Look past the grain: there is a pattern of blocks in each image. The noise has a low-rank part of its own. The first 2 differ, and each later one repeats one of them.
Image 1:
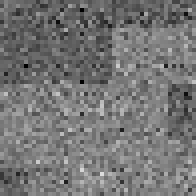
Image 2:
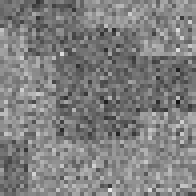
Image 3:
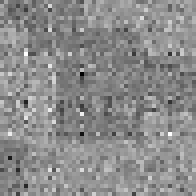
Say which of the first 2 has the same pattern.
2
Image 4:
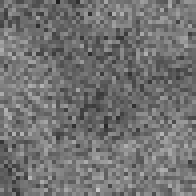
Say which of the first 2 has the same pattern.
2
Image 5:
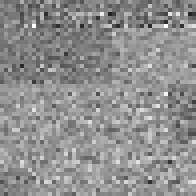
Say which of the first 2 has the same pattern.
1
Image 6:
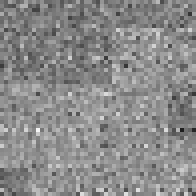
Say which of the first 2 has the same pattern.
1
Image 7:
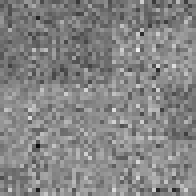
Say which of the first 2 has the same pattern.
1
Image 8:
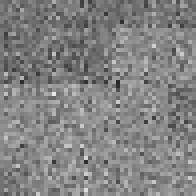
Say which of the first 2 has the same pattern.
1
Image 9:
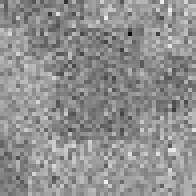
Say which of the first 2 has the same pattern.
2
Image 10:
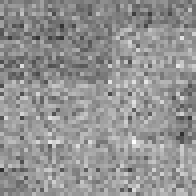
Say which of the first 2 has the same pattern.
1
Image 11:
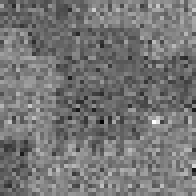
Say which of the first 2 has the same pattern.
2
